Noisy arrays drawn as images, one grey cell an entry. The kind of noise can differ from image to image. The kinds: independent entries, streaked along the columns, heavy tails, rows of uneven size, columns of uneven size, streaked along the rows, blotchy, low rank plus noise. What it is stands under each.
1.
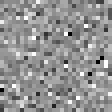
heavy tails
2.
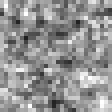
blotchy
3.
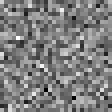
independent entries
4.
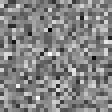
independent entries
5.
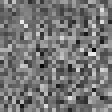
low rank plus noise
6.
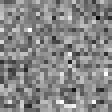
low rank plus noise
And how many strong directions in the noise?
three or four
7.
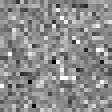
heavy tails
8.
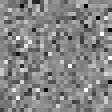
heavy tails
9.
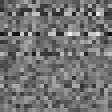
rows of uneven size
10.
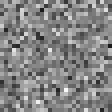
independent entries
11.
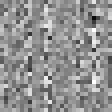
columns of uneven size
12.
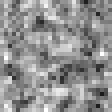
blotchy
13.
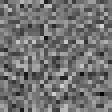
low rank plus noise
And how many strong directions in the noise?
three or four
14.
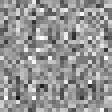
low rank plus noise
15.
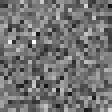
independent entries
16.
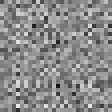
low rank plus noise
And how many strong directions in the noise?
one
